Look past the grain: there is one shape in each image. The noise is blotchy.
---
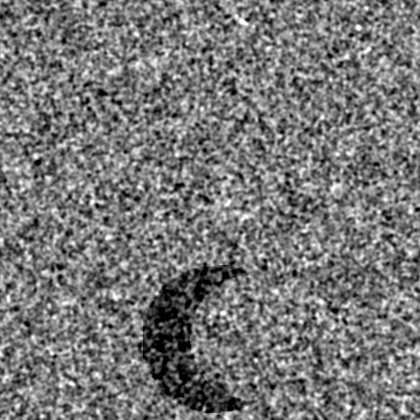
crescent
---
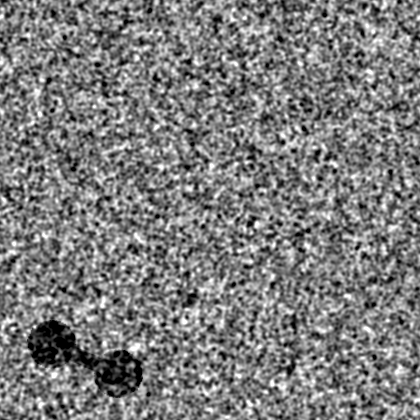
dumbbell
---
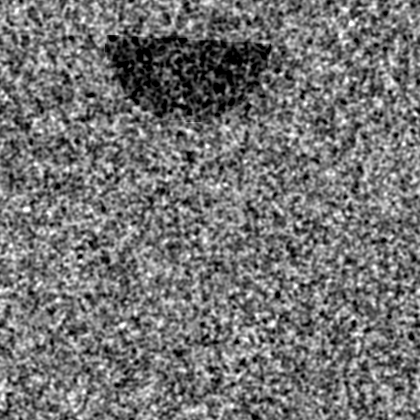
half disc
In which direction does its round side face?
down
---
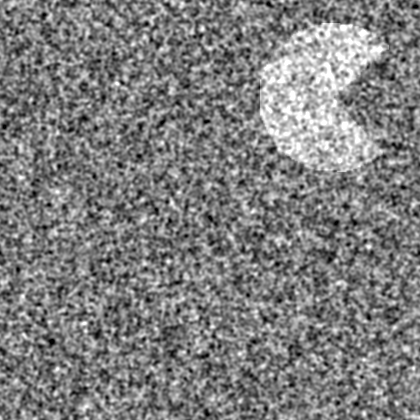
disc with a wedge cut out
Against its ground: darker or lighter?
lighter
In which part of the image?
top right
